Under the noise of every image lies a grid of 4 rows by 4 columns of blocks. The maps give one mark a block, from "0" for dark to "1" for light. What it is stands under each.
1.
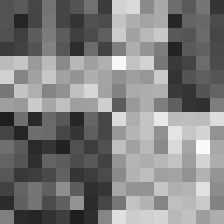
0010
1110
0011
0011
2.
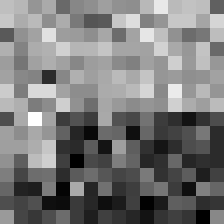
1111
1111
1000
0000
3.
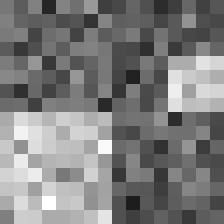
0000
0001
1100
1100
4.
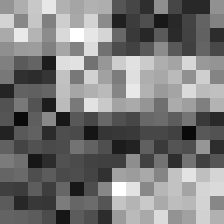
1100
0111
0000
0011
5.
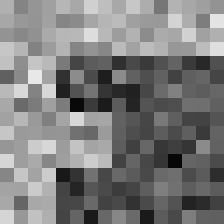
1111
1000
1100
1000
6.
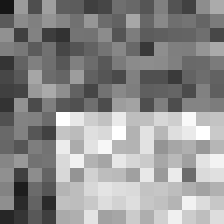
0000
0000
0111
0111
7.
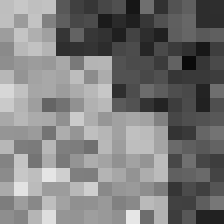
1000
1100
1110
1110
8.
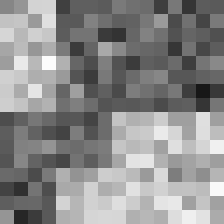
1000
1000
0011
0111
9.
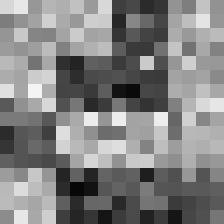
1101
1001
0111
1000
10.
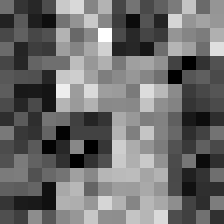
0101
0110
0010
0110
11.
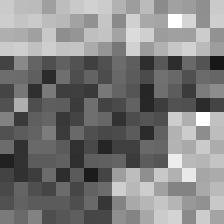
1111
0000
0001
0011
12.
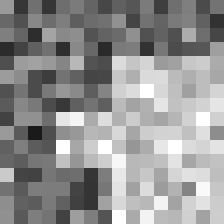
0000
0011
0111
0011
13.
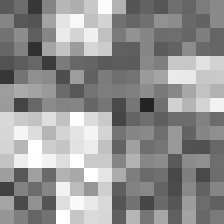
0100
0001
1100
0100
